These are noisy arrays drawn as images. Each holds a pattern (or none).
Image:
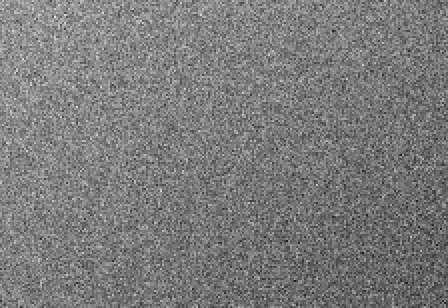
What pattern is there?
a smooth slope
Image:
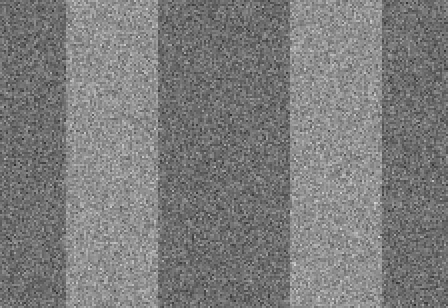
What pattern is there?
vertical stripes
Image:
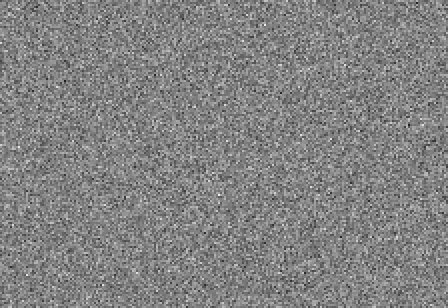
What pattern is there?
only noise
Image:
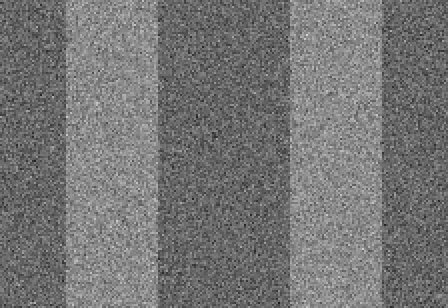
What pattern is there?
vertical stripes
